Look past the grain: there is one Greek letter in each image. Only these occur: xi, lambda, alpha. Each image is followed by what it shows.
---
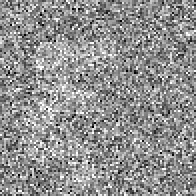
xi
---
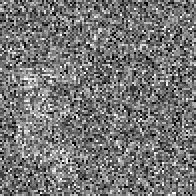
xi
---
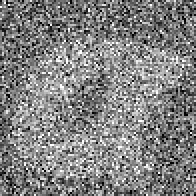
alpha
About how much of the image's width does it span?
nearly all
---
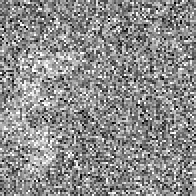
xi
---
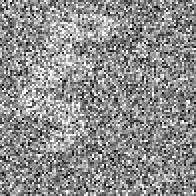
xi
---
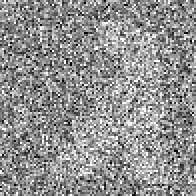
lambda
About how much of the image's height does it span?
nearly all
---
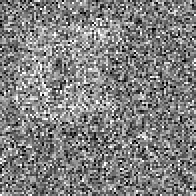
alpha
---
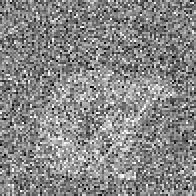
alpha
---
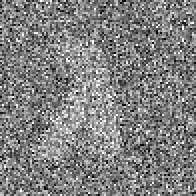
lambda
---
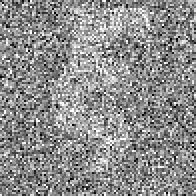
xi
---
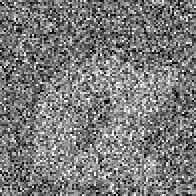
alpha
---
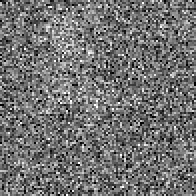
xi
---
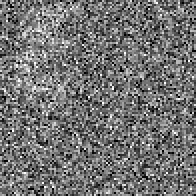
xi
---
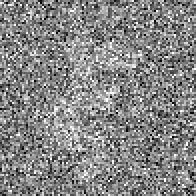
xi
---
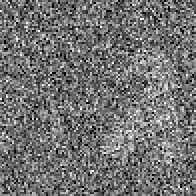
lambda
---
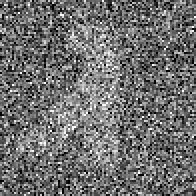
lambda
